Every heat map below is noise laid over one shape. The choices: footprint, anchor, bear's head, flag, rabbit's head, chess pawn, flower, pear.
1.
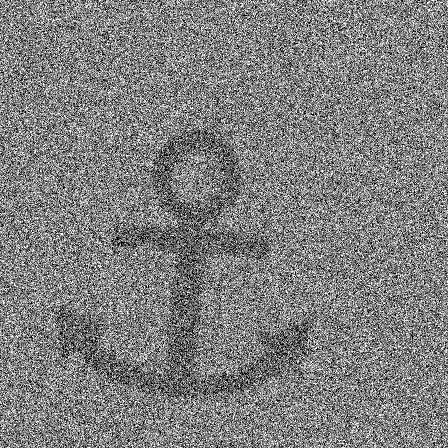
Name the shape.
anchor
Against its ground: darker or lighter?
darker
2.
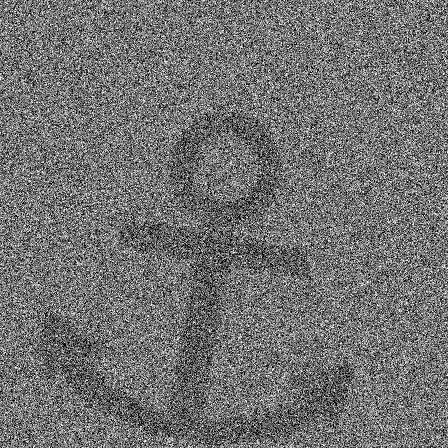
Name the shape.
anchor
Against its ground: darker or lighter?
darker
